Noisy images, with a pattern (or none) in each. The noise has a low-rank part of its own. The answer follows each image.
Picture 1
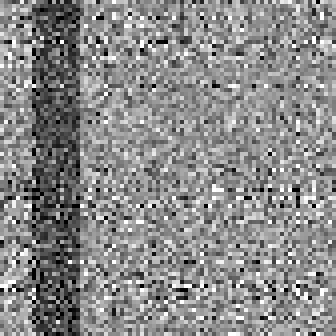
one band of columns
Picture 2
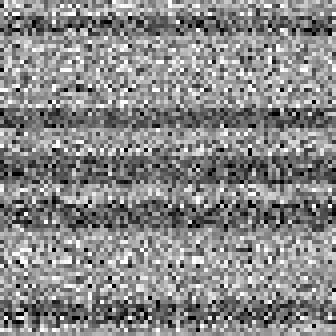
bands of rows
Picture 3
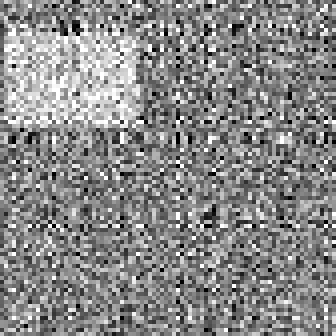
one block
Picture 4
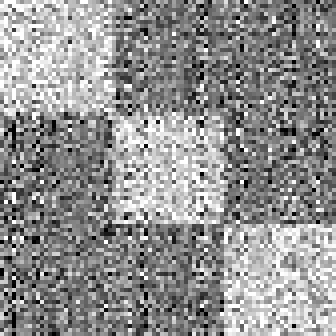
blocks along the diagonal
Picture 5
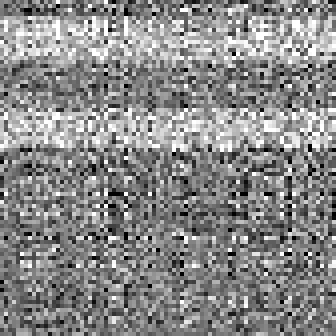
bands of rows
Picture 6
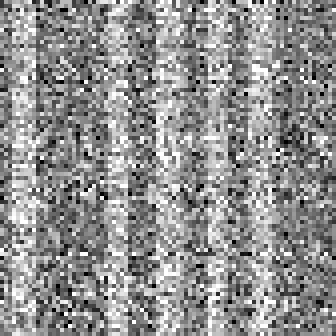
bands of columns
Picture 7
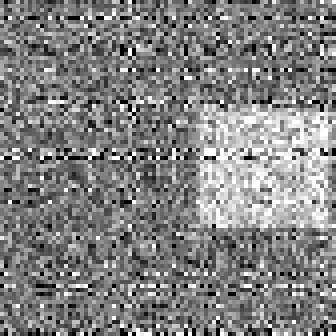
one block
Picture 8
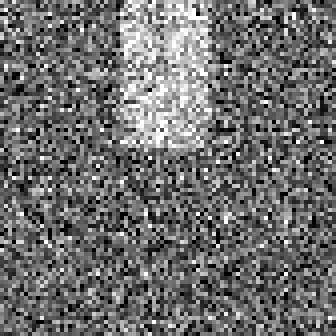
one block
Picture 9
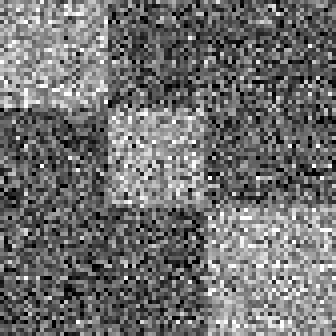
blocks along the diagonal
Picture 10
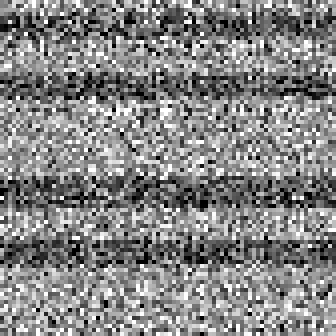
bands of rows
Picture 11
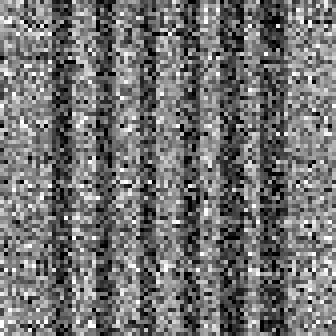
bands of columns
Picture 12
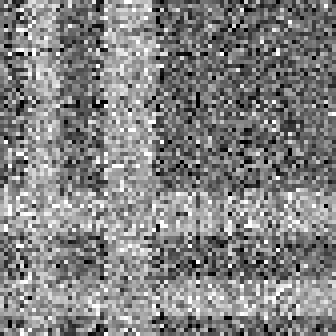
bands of rows crossing bands of columns
